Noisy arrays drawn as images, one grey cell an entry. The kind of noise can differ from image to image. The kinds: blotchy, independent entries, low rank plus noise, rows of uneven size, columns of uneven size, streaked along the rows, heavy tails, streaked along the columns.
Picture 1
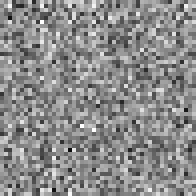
low rank plus noise
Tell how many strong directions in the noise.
one
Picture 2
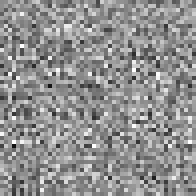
low rank plus noise
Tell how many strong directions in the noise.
five to eight
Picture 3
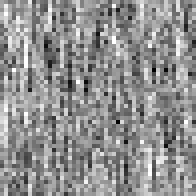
streaked along the columns
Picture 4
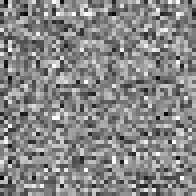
low rank plus noise
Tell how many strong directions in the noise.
three or four
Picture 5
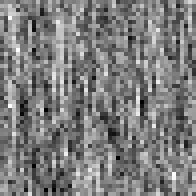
streaked along the columns
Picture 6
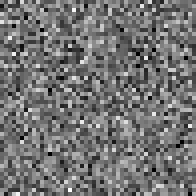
independent entries
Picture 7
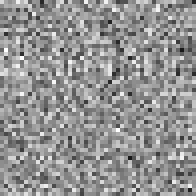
low rank plus noise
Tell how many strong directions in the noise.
two
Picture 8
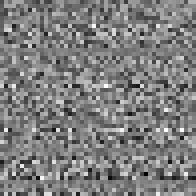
rows of uneven size
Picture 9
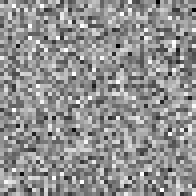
independent entries
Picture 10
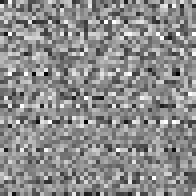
rows of uneven size
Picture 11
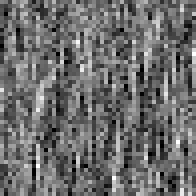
streaked along the columns
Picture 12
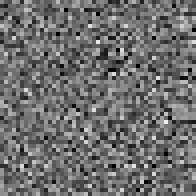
low rank plus noise
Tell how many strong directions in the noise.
one
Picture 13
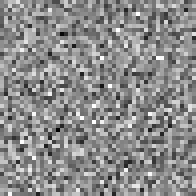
independent entries
